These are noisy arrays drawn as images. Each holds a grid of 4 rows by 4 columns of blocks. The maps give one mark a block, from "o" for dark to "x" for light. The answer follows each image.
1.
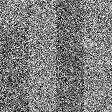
x x o x
o x o x
o x o x
o x o x
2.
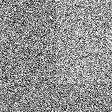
o o x x
o o x x
o o x x
o o o o
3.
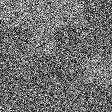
x x x o
o x o o
o o o x
o o o o
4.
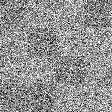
o x x o
x o x x
x x o x
o o x x
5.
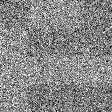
o x x o
x o o o
x x x x
x o o o
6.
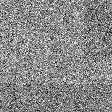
x x x o
x x x o
x x x x
o o o o
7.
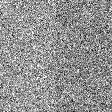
x x o o
x x o o
x x o o
x x o o
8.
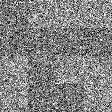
o x x x
o o o o
x o x x
x o o x
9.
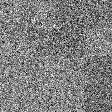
x x o o
x o o x
x x x o
x x x o
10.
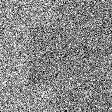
x x o o
x o o o
x o o o
x x o o
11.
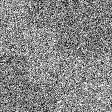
x o o o
x x o o
o x x x
o o x x
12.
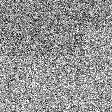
o o o o
o o o x
x x x x
x x x x
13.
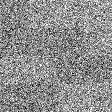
o x x x
o o o x
x x o o
o o x x
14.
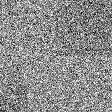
x x o o
x x o o
x x x x
o x x x
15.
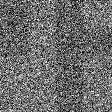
o x o x
o x o o
x x o x
x x o x
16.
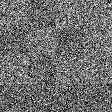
x o x x
o x o x
x o x x
o o o o
